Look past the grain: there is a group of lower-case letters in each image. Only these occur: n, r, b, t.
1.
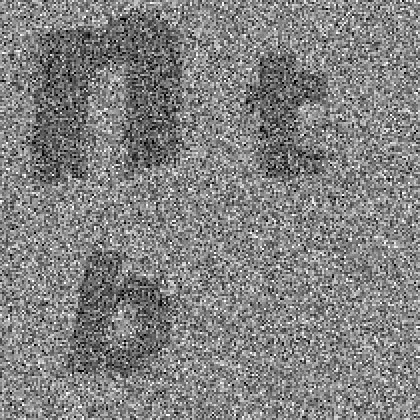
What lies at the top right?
t
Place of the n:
top left
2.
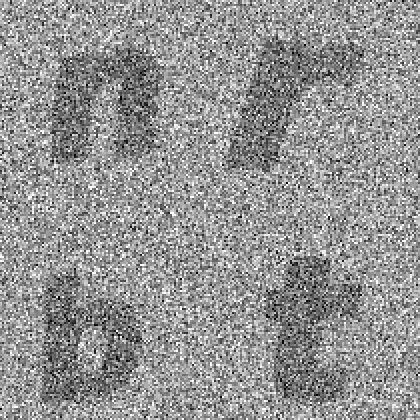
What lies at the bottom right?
t
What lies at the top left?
n
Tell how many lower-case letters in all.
4
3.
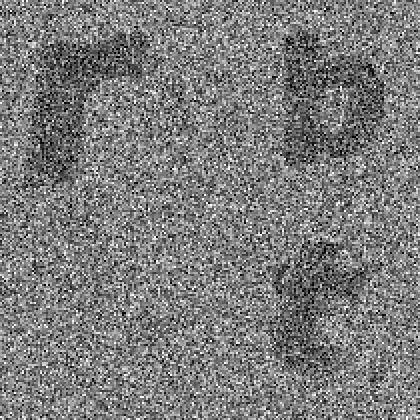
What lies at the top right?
b
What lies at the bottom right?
t
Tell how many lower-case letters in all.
3
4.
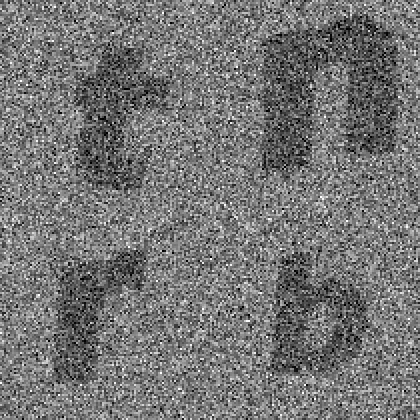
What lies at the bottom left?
r
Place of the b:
bottom right
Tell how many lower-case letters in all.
4
